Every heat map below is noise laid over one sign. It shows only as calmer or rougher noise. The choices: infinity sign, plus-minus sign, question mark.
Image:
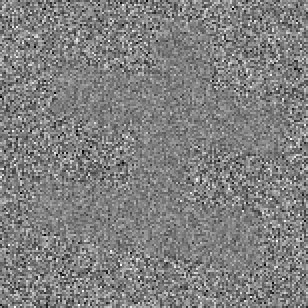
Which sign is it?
plus-minus sign
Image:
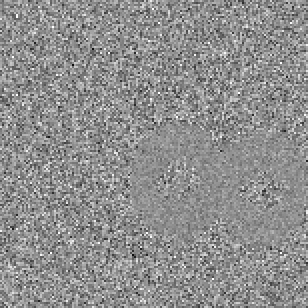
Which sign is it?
infinity sign
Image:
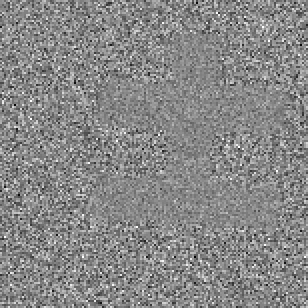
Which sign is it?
plus-minus sign
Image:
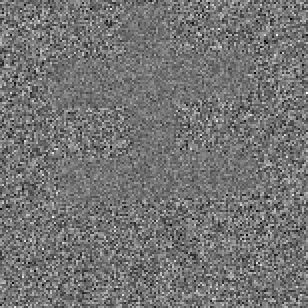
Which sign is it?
plus-minus sign
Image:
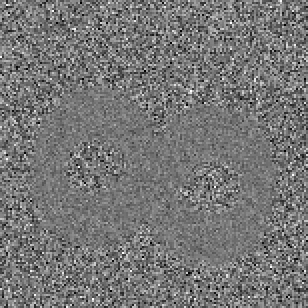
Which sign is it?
infinity sign
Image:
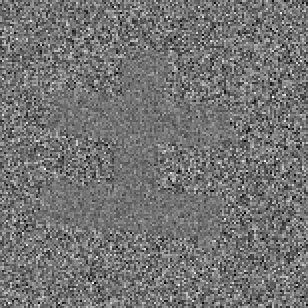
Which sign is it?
plus-minus sign
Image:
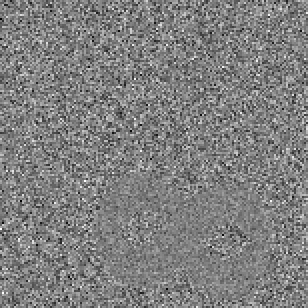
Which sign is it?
infinity sign
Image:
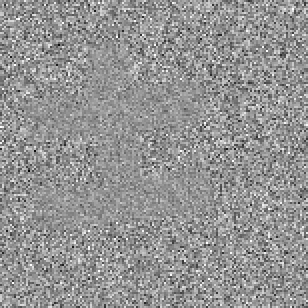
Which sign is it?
plus-minus sign
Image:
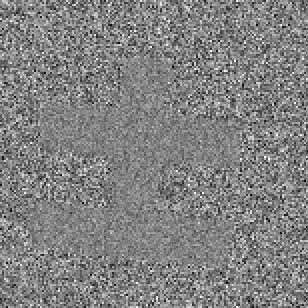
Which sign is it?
plus-minus sign
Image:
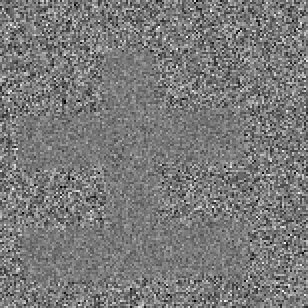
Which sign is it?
plus-minus sign
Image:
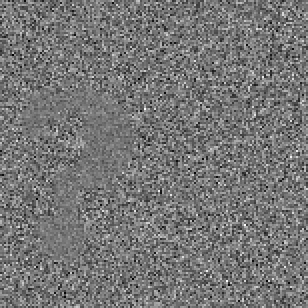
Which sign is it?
question mark
